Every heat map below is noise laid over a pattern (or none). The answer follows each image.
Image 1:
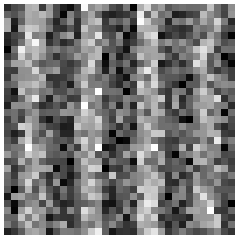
vertical stripes
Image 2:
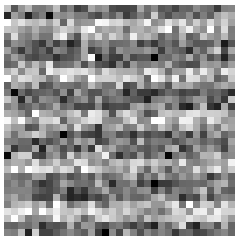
horizontal stripes
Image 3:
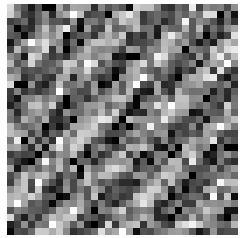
diagonal stripes
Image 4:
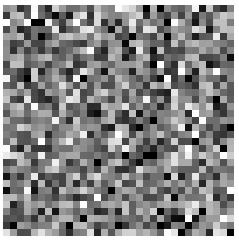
only noise
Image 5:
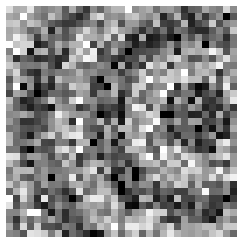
rings round one point
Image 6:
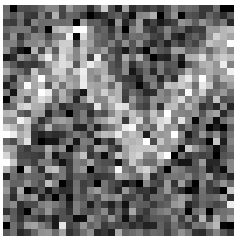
a wavy band
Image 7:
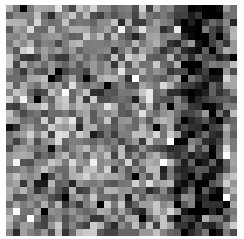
one vertical stripe
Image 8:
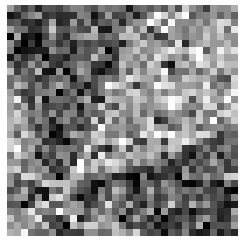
spokes from one point
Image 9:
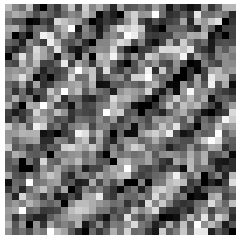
diagonal stripes
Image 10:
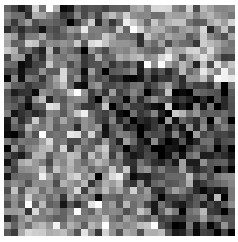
spokes from one point
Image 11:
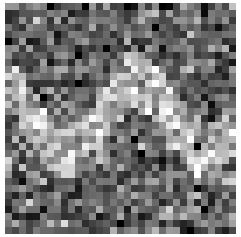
a wavy band
